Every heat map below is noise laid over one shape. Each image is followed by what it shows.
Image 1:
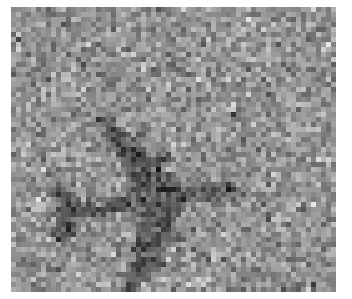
airplane
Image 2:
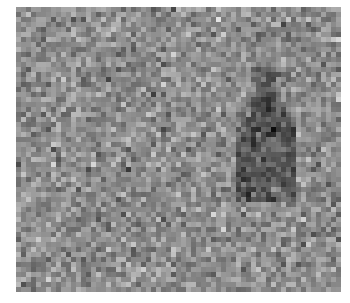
bottle
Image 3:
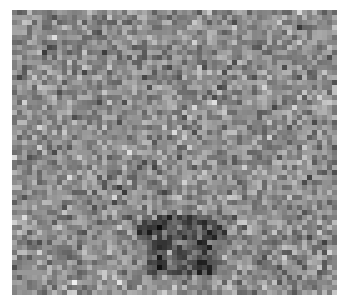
telephone
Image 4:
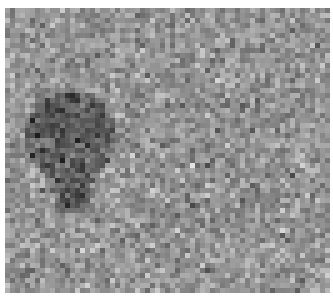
light bulb
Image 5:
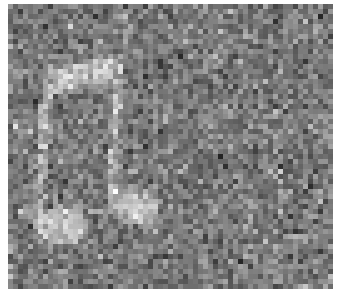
pair of musical notes
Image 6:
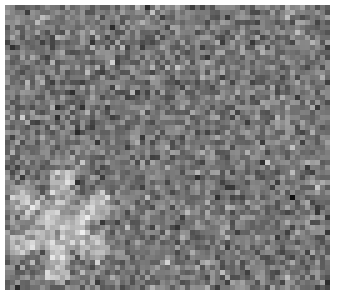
asterisk
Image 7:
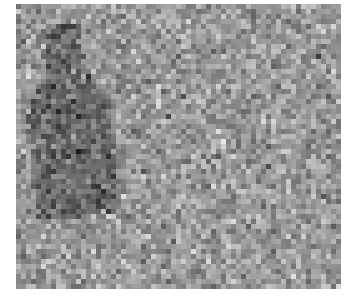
bottle
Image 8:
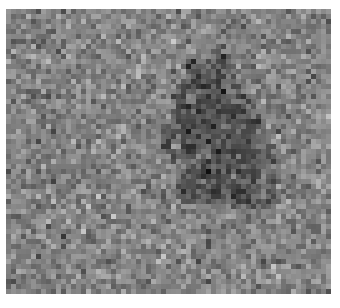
chess knight
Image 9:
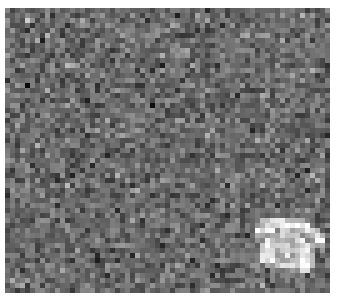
telephone
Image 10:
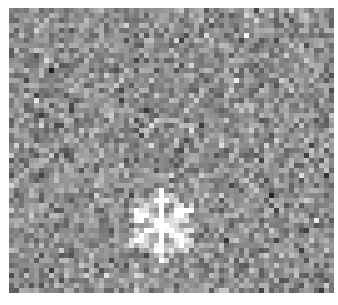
snowflake
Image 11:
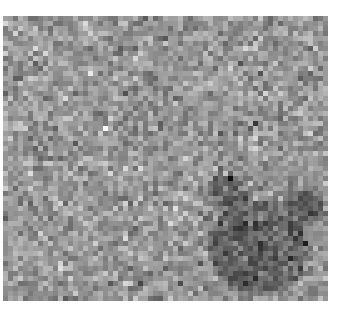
bear's head
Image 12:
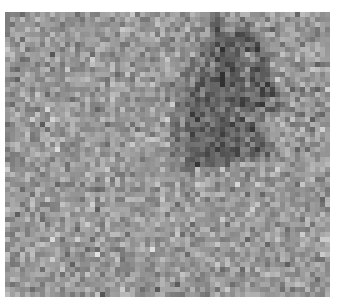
chess knight
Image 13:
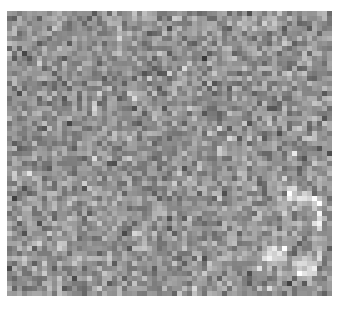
pair of musical notes
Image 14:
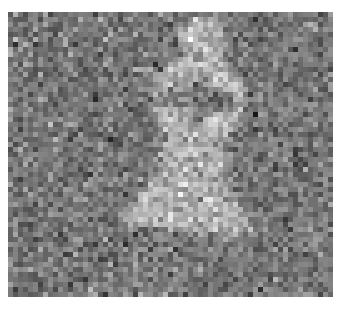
chess bishop
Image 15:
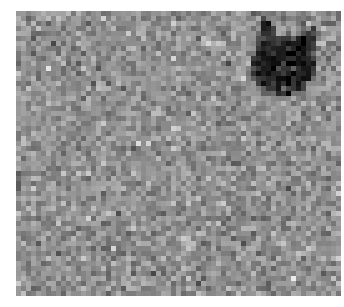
cat's head
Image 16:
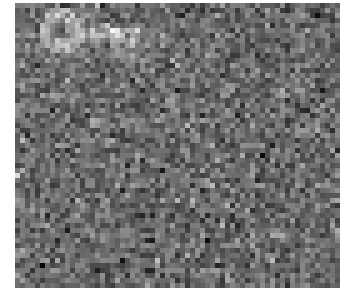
key
